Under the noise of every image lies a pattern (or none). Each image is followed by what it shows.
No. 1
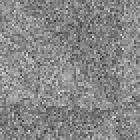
spokes from one point
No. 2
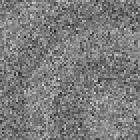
rings round one point
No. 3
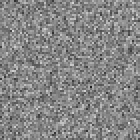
only noise
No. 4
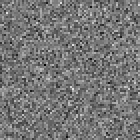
only noise
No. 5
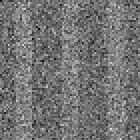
vertical stripes
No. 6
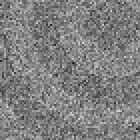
rings round one point
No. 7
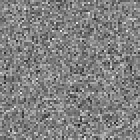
only noise
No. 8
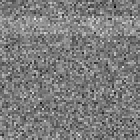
one horizontal stripe
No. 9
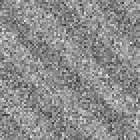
diagonal stripes
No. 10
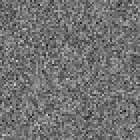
only noise
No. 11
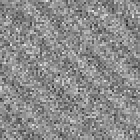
diagonal stripes
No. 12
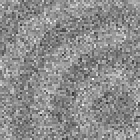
rings round one point
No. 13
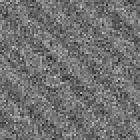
diagonal stripes
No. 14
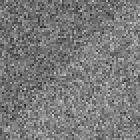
a sharp edge
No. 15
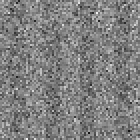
vertical stripes
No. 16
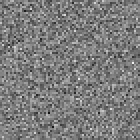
only noise
